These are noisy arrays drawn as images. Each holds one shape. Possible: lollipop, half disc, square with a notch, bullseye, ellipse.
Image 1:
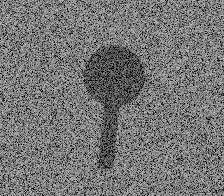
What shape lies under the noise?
lollipop
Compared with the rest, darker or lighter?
darker
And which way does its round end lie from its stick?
up
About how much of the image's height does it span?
two thirds
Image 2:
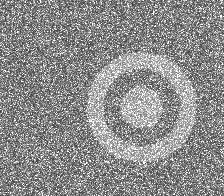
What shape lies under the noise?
bullseye
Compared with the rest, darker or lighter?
lighter
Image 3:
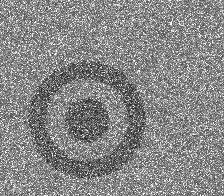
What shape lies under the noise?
bullseye
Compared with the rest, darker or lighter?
darker
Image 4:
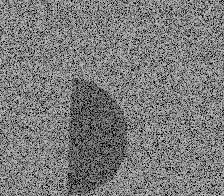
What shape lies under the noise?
half disc
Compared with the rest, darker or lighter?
darker
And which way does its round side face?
right
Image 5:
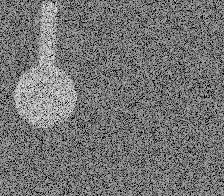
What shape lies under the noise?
lollipop
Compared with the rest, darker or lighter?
lighter
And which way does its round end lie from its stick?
down
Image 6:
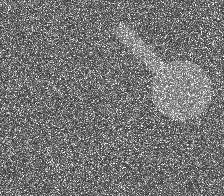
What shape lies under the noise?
lollipop
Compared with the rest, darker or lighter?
lighter
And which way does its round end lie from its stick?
down and right
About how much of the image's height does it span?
half
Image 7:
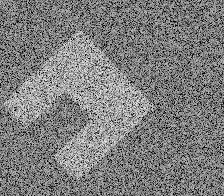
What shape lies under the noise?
square with a notch
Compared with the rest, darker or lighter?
lighter
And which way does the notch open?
down and left
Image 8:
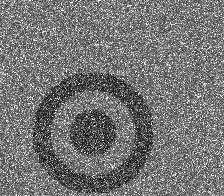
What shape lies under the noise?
bullseye
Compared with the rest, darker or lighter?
darker
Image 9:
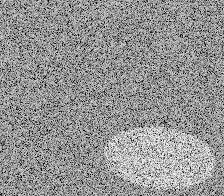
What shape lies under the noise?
ellipse
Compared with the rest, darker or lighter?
lighter
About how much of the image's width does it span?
half
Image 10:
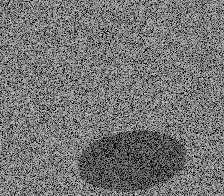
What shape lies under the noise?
ellipse
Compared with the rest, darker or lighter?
darker
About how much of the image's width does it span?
half
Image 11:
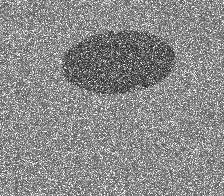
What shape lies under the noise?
ellipse
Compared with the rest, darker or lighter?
darker
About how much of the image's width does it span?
half
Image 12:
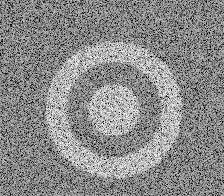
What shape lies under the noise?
bullseye
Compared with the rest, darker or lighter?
lighter
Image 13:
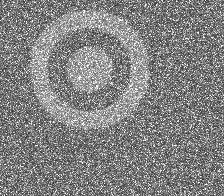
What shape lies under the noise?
bullseye
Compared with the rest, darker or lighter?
lighter
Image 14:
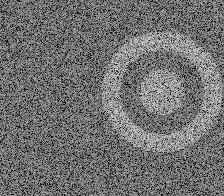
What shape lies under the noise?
bullseye
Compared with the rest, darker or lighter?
lighter
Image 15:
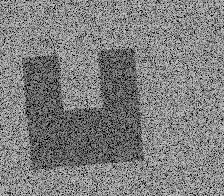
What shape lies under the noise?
square with a notch
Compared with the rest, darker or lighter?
darker
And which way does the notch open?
up
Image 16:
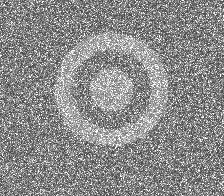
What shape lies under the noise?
bullseye
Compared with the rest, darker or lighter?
lighter
